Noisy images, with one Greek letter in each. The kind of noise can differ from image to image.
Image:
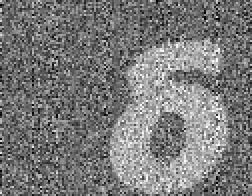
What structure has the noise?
columns of uneven size
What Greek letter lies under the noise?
delta
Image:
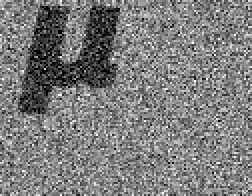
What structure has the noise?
low rank plus noise
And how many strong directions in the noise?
two
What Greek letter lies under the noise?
mu
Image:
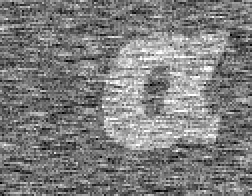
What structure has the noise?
streaked along the rows
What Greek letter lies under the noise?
alpha
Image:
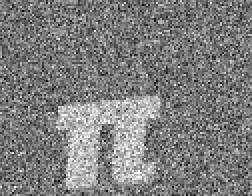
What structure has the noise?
independent entries
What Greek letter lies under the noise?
pi
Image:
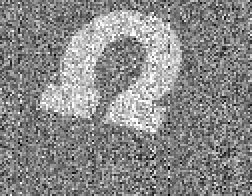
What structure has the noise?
columns of uneven size
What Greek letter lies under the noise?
omega
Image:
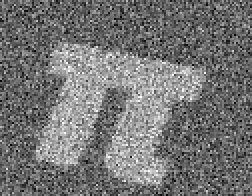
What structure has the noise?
independent entries
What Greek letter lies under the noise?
pi
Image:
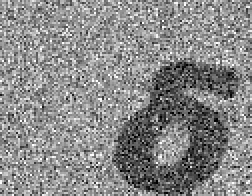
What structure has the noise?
low rank plus noise
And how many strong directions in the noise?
two
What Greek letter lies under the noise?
delta
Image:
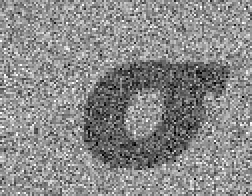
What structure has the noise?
low rank plus noise
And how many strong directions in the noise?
one
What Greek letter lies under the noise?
sigma
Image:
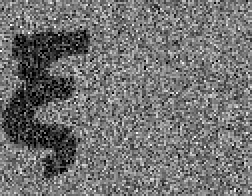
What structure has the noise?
independent entries
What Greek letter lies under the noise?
xi
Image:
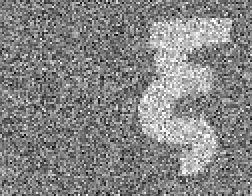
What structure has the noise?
low rank plus noise
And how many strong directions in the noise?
two
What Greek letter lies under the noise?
xi
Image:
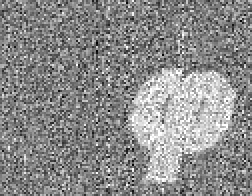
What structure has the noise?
columns of uneven size
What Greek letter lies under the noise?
phi
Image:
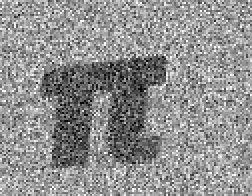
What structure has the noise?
low rank plus noise
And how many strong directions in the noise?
three or four
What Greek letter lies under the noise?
pi
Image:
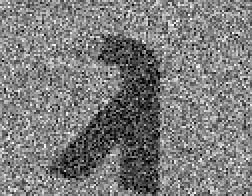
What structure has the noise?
independent entries
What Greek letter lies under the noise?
lambda
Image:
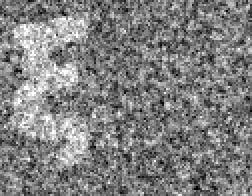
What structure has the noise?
blotchy
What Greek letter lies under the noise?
xi
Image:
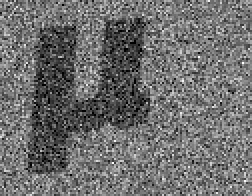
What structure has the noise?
independent entries
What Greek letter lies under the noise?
mu
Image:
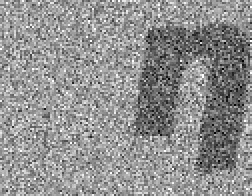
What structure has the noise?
low rank plus noise
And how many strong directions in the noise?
one
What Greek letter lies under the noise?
eta
